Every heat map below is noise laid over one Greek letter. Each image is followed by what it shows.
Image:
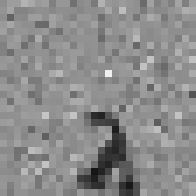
lambda
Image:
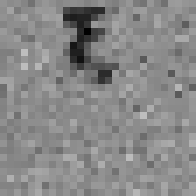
xi
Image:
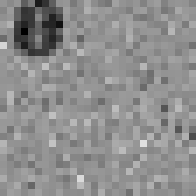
theta
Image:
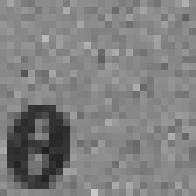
theta
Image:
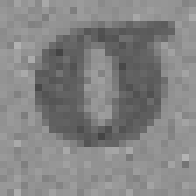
sigma
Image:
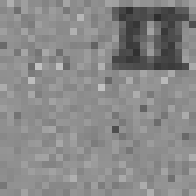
pi
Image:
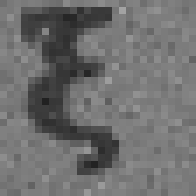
xi
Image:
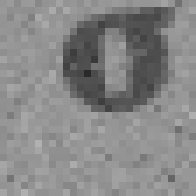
sigma
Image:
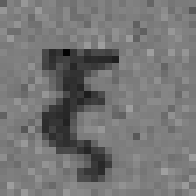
xi
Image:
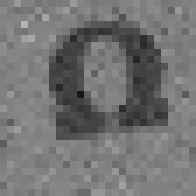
omega
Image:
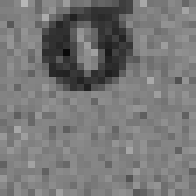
sigma
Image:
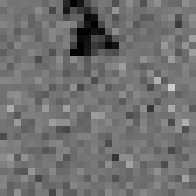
lambda
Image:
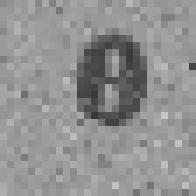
theta
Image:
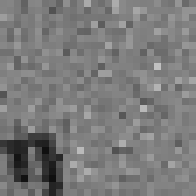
eta
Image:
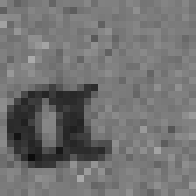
alpha
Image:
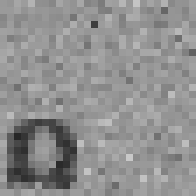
omega
